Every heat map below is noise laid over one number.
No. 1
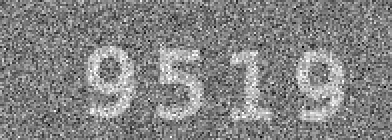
9519
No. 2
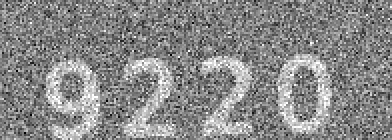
9220
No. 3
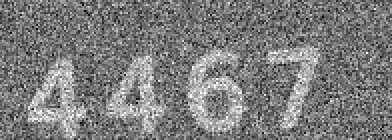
4467
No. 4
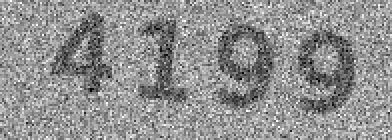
4199
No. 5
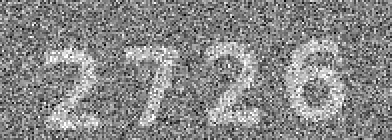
2726
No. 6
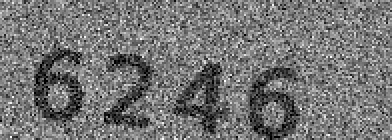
6246
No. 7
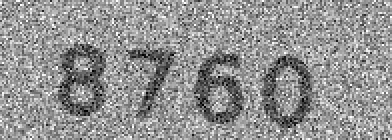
8760
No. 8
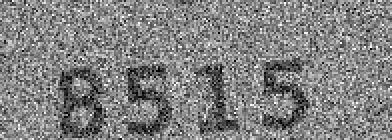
8515
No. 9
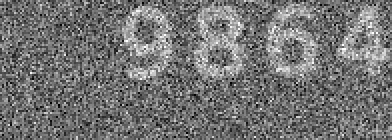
9864
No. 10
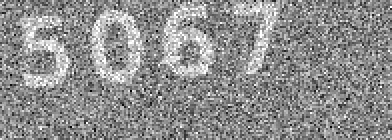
5067
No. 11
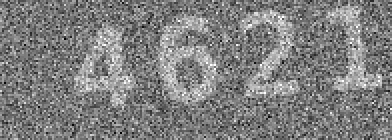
4621
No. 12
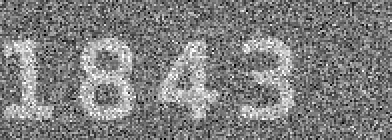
1843
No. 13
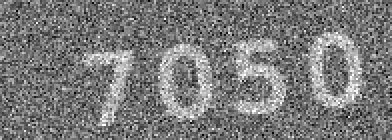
7050
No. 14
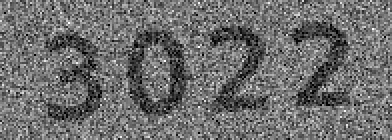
3022
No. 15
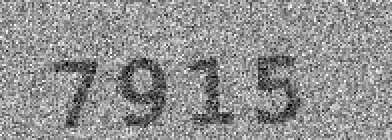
7915
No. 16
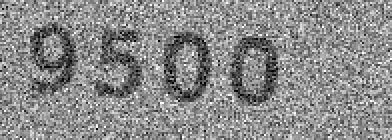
9500
